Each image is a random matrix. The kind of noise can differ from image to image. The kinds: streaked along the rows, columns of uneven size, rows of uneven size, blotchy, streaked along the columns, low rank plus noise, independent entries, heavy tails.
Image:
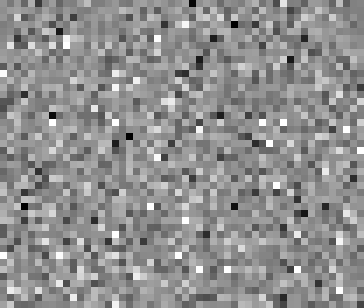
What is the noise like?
heavy tails
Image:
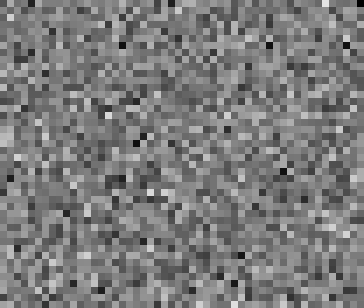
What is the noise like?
independent entries
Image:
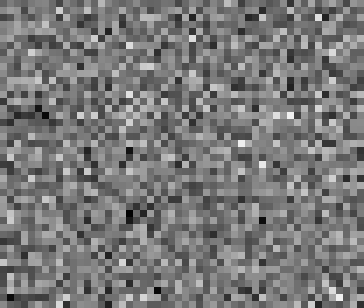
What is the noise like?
low rank plus noise
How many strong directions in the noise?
two
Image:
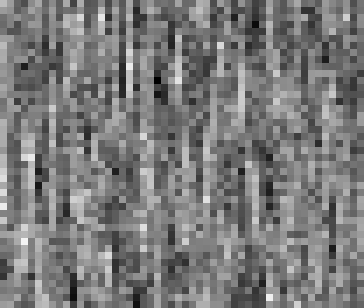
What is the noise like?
streaked along the columns
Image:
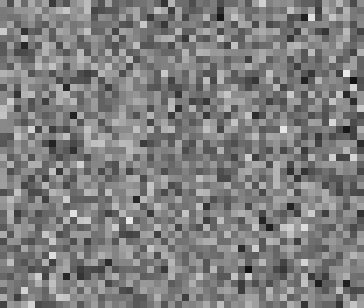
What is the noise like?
independent entries
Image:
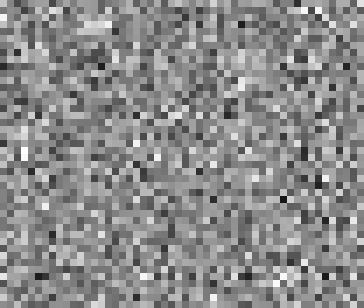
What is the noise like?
low rank plus noise
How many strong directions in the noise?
three or four
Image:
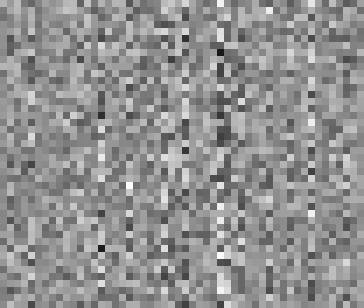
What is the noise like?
columns of uneven size
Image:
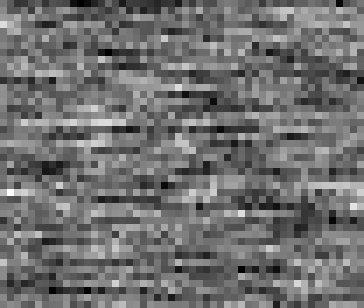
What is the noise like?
streaked along the rows
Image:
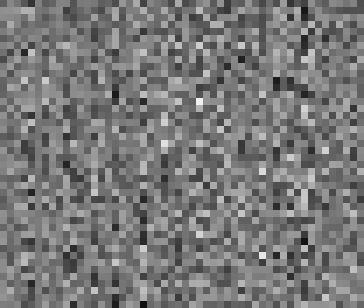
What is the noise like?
columns of uneven size
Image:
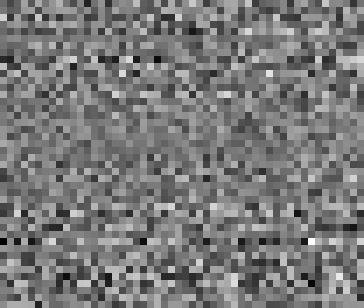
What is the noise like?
rows of uneven size
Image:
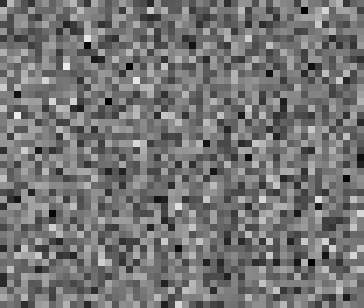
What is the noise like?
independent entries
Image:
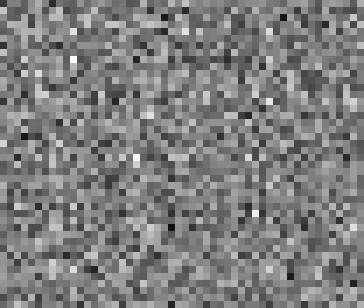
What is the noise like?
low rank plus noise
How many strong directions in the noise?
five to eight
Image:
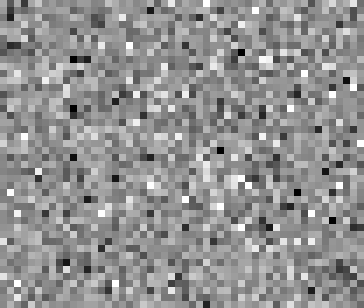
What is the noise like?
heavy tails
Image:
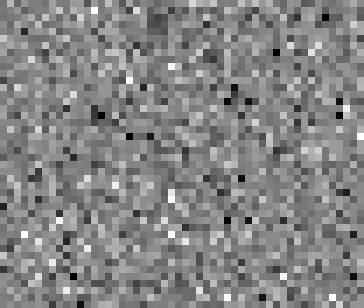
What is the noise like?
heavy tails
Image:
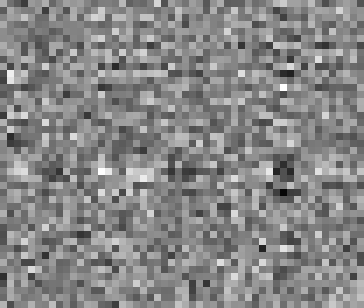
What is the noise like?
low rank plus noise
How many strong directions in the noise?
one
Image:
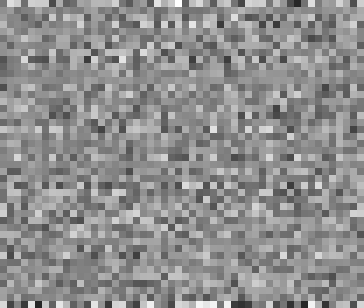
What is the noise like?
rows of uneven size
